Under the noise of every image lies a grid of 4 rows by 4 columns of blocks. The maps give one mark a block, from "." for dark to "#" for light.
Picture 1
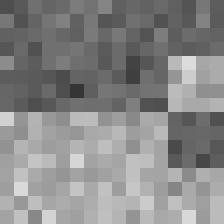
....
...#
###.
####
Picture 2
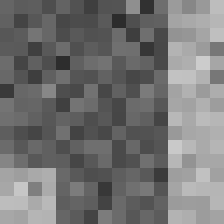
...#
...#
...#
#..#
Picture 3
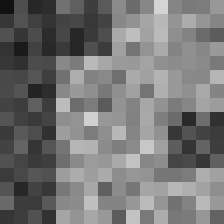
..##
.###
.##.
.###
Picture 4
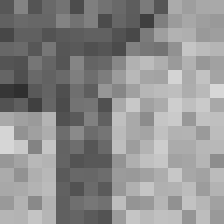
...#
..##
#.##
#.##
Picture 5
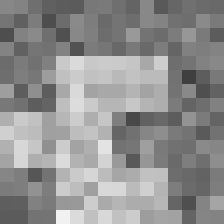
....
.##.
##..
.##.
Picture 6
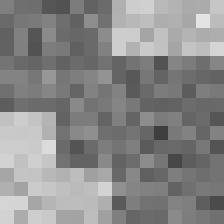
..##
....
#...
##..
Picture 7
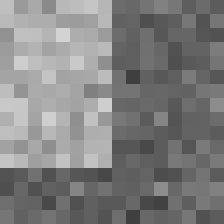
##..
##..
##..
....
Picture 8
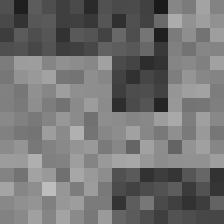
...#
##.#
####
##..
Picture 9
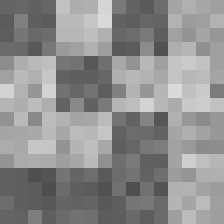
.#.#
#.##
##.#
...#
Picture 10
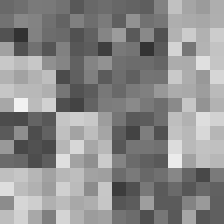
...#
#..#
.#.#
##..
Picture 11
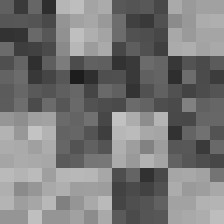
.#.#
....
#.#.
##.#
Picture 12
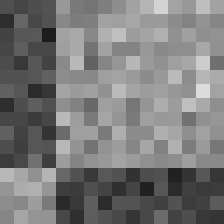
.###
.###
.###
#...
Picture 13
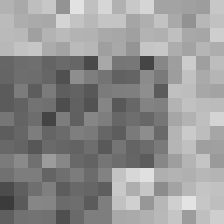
####
...#
...#
..##
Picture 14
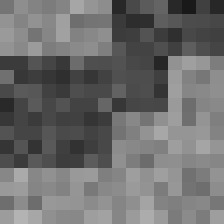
##..
...#
..##
####
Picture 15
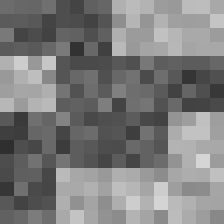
..##
#...
...#
.###
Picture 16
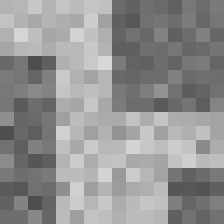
##..
.#..
.###
.##.
